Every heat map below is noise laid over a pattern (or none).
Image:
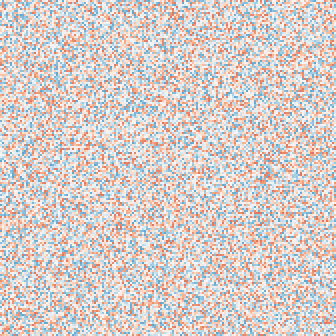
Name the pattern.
only noise
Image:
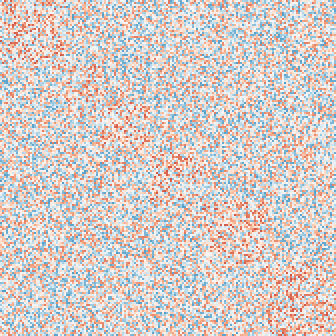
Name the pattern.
blocks along the diagonal
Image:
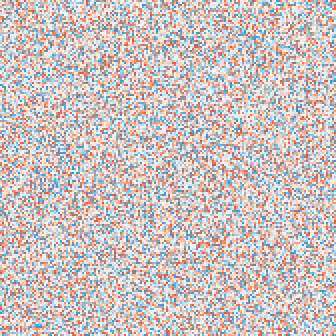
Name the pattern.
only noise
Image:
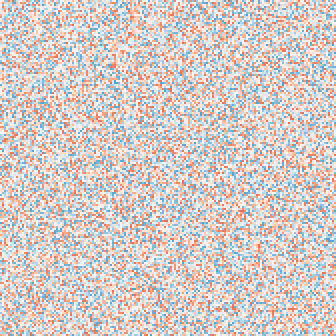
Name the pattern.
only noise
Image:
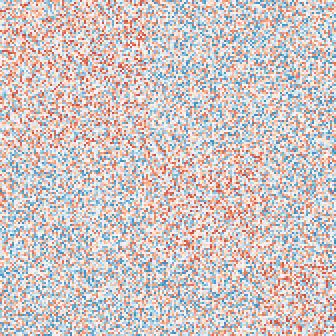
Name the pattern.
blocks along the diagonal
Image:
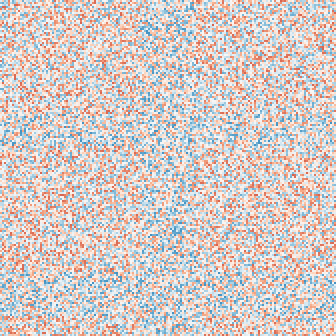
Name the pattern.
bands of rows crossing bands of columns
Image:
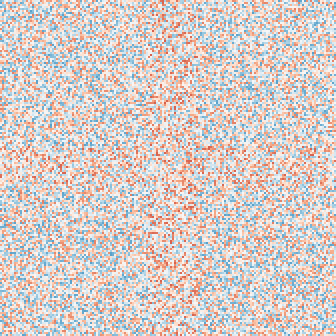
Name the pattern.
bands of rows crossing bands of columns
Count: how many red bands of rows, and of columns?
1 and 1
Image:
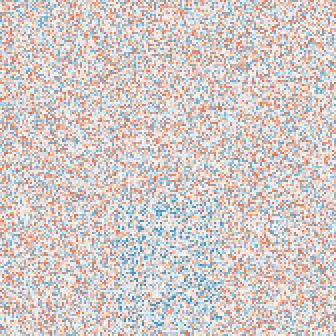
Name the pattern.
one block
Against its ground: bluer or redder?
bluer
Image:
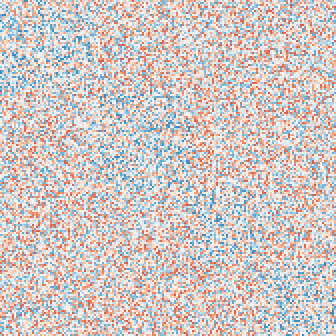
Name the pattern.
blocks along the diagonal
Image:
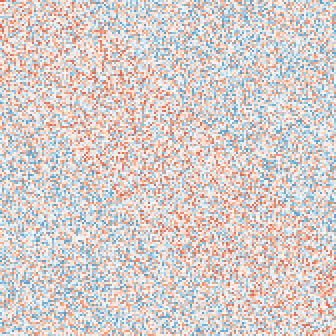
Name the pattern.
a diagonal band
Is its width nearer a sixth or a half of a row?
a half
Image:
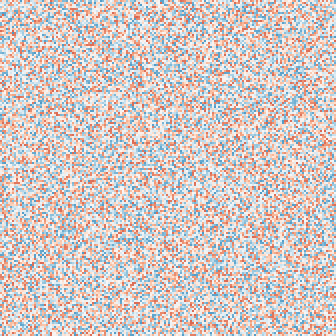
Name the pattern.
only noise
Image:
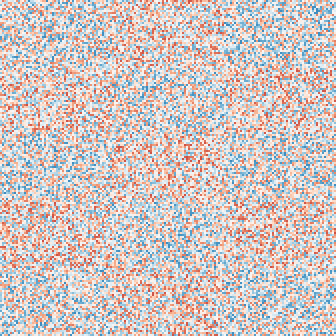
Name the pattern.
a checkerboard
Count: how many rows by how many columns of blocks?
5 by 3
